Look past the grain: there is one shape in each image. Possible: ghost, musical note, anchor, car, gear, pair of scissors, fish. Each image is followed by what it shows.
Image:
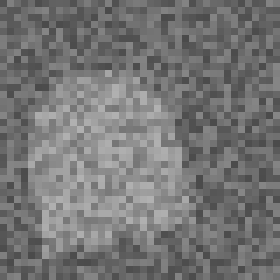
ghost
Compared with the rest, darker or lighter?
lighter
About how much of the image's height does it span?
two thirds
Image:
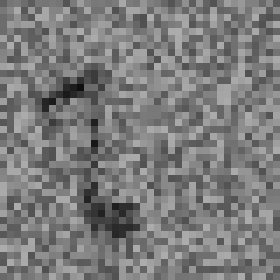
musical note
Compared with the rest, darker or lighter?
darker
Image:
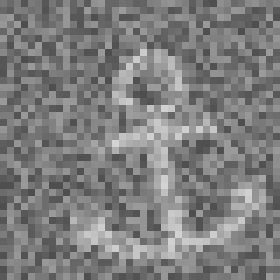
anchor
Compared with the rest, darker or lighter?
lighter
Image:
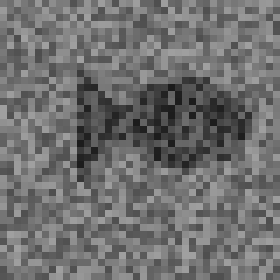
fish
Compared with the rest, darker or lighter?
darker
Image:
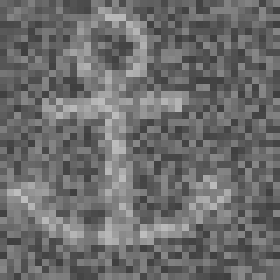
anchor
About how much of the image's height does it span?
nearly all
